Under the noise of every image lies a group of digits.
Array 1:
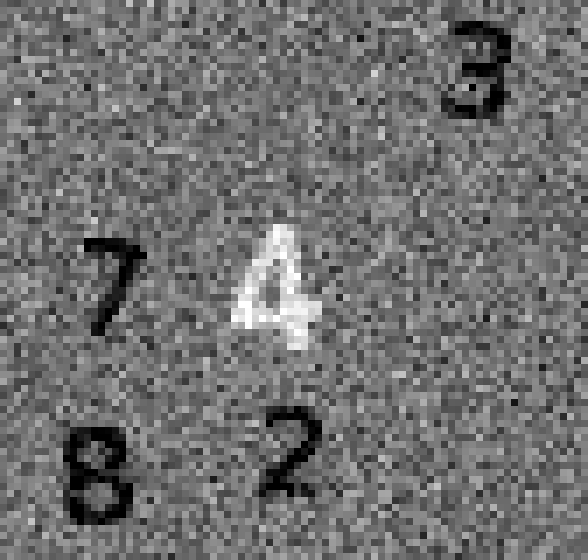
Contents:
top right: dark 3; middle left: dark 7; centre: light 4; bottom left: dark 8; bottom middle: dark 2
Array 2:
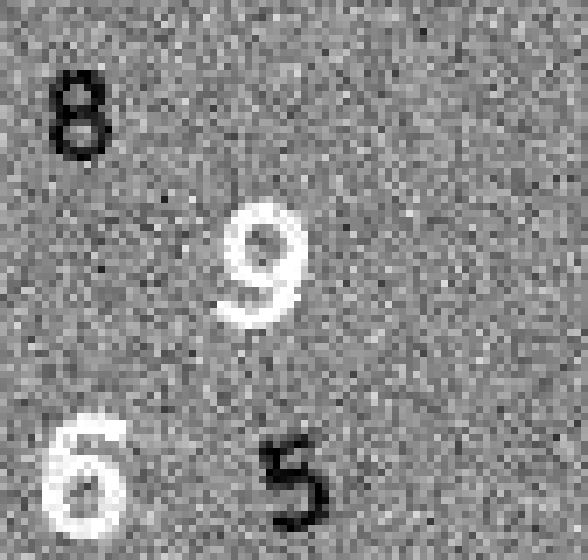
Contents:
top left: dark 8; centre: light 9; bottom left: light 6; bottom middle: dark 5
